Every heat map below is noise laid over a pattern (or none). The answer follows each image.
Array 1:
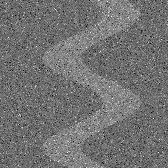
a wavy band
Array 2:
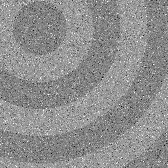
rings round one point
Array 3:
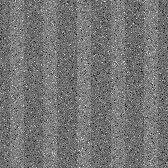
vertical stripes
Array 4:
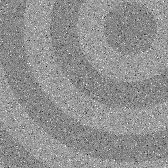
rings round one point
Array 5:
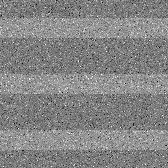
horizontal stripes
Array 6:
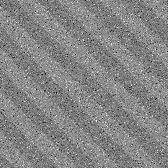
diagonal stripes
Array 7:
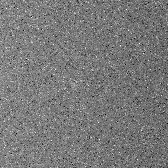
a smooth slope
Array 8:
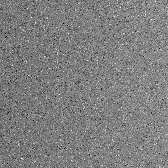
a smooth slope
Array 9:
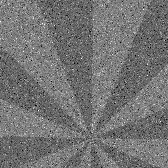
spokes from one point
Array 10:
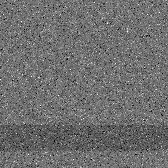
one horizontal stripe
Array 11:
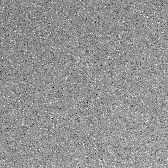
a smooth slope
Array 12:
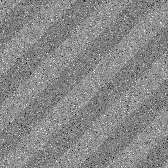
diagonal stripes
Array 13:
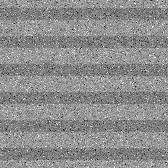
horizontal stripes
